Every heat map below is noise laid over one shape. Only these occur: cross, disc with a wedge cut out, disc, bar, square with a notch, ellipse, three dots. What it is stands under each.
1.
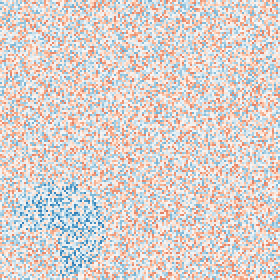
disc with a wedge cut out
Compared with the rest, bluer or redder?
bluer
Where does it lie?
bottom left
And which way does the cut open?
down and left
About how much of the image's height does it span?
a third
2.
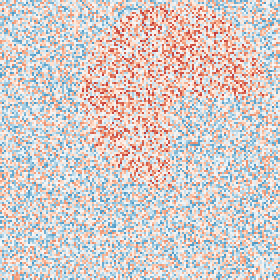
disc with a wedge cut out
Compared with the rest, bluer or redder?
redder
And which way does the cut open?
down and right
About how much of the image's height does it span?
two thirds
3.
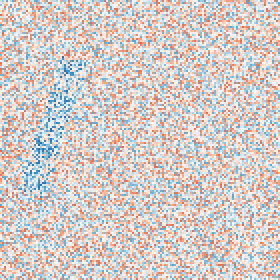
bar
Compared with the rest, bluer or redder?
bluer
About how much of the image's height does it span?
half
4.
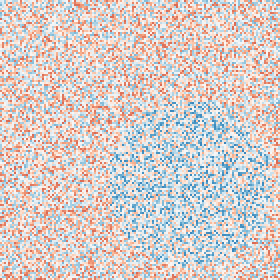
disc
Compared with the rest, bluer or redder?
bluer
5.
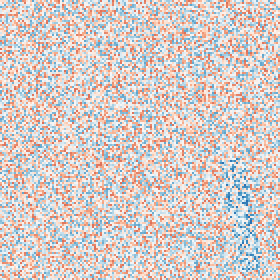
bar
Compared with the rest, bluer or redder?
bluer
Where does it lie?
bottom right
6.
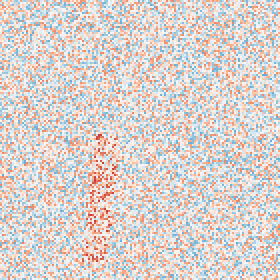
bar
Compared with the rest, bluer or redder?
redder
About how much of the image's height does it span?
half
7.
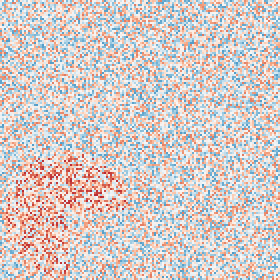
disc with a wedge cut out
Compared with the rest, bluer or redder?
redder
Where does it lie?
bottom left
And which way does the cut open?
down and right
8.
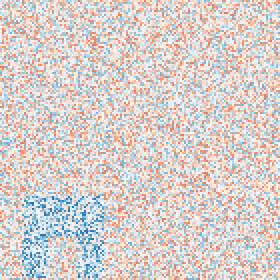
square with a notch
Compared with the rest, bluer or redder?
bluer
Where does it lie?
bottom left
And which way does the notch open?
down
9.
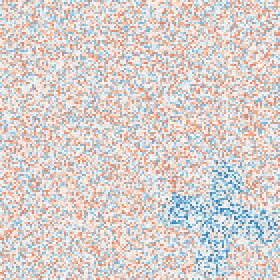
cross
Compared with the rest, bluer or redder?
bluer
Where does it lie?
bottom right
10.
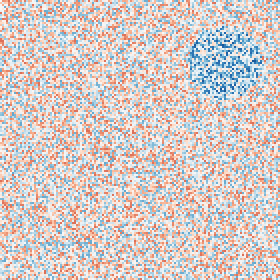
disc
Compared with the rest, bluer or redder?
bluer
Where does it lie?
top right
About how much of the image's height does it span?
a quarter
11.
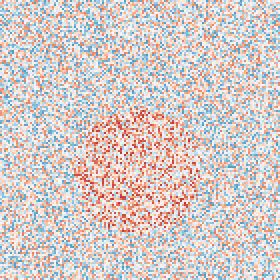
disc
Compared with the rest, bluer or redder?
redder
